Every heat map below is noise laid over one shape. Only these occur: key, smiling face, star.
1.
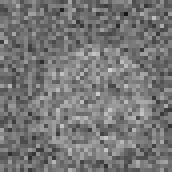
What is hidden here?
light smiling face
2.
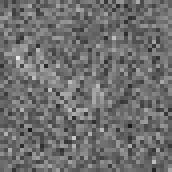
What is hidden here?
light key
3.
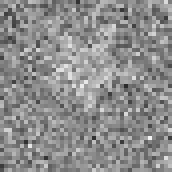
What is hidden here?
light star
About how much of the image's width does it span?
two thirds
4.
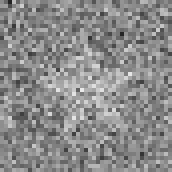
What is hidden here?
light star
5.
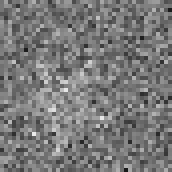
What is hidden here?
light star
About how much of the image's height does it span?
two thirds
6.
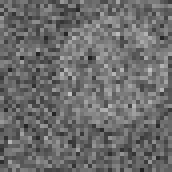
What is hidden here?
light smiling face
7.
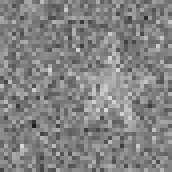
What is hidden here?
light star
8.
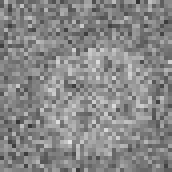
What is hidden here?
light smiling face
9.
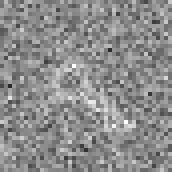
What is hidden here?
light key
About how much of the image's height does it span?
half
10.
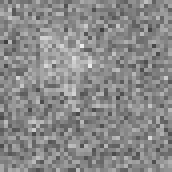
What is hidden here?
light star
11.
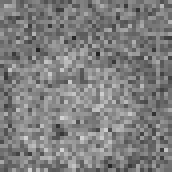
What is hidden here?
light smiling face
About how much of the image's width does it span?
two thirds
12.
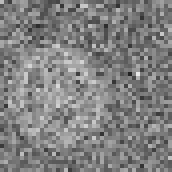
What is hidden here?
light smiling face
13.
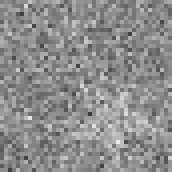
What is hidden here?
light star
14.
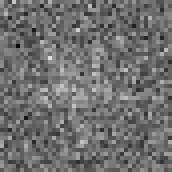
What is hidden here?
light star
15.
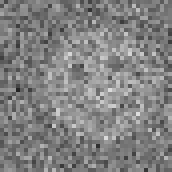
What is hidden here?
light smiling face
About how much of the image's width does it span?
two thirds
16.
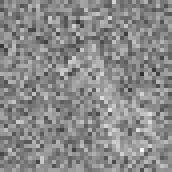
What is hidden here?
light key
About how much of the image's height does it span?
two thirds
